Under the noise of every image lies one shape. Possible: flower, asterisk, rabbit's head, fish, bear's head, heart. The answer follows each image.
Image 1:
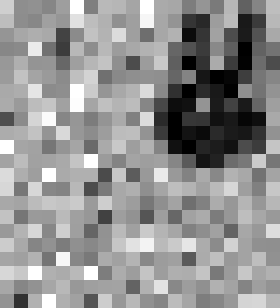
rabbit's head
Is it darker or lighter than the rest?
darker
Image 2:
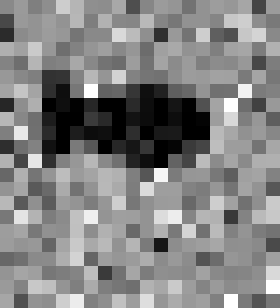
fish
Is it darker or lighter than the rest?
darker
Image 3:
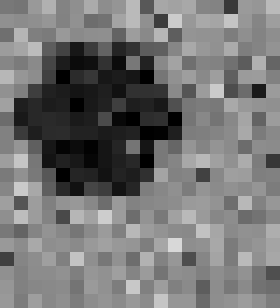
flower
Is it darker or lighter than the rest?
darker
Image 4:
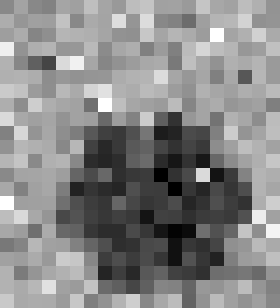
flower
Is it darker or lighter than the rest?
darker
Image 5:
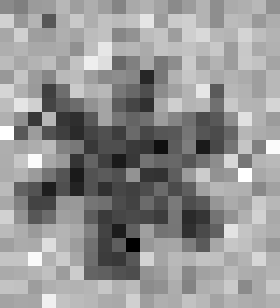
asterisk
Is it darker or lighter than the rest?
darker
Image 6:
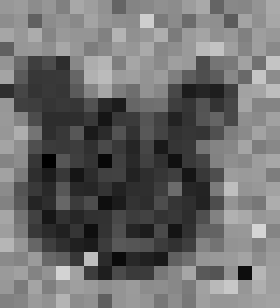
bear's head
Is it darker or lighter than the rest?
darker
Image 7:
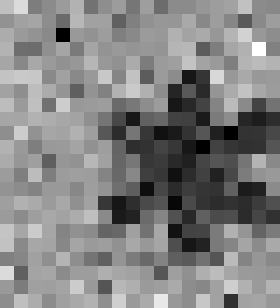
asterisk
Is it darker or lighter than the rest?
darker
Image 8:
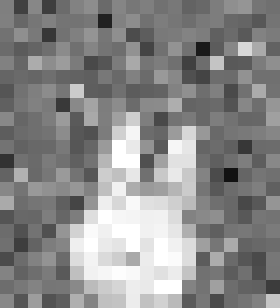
rabbit's head
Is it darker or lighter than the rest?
lighter
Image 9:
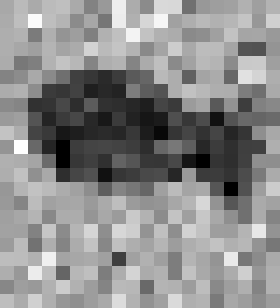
fish
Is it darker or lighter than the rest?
darker
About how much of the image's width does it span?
nearly all
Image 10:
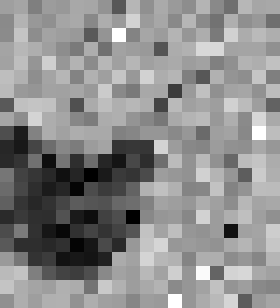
bear's head
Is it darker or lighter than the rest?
darker
